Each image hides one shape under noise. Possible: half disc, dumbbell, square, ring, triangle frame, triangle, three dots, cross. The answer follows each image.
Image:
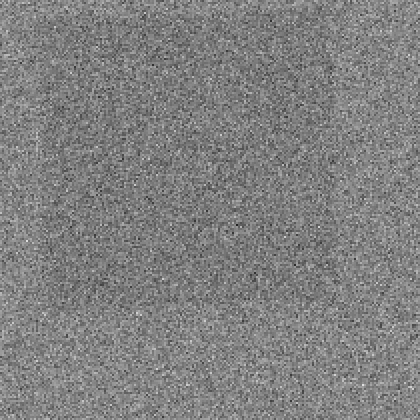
square
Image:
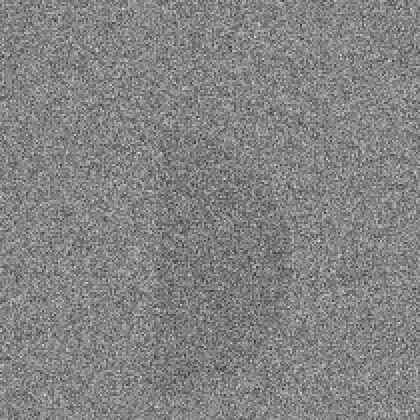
half disc
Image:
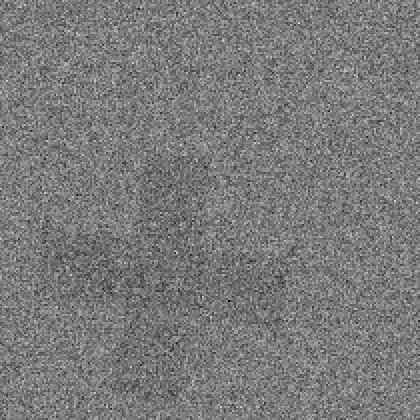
cross
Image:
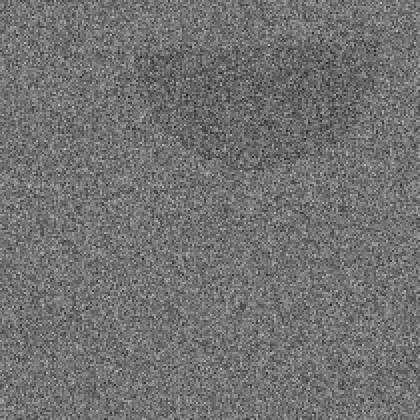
half disc
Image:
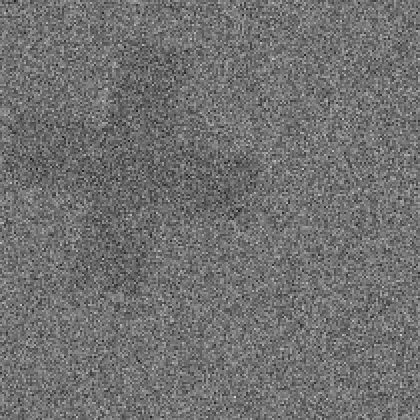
cross
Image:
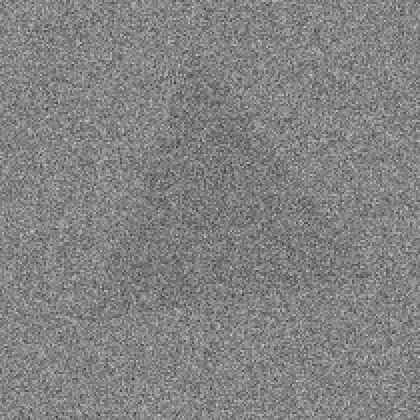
triangle
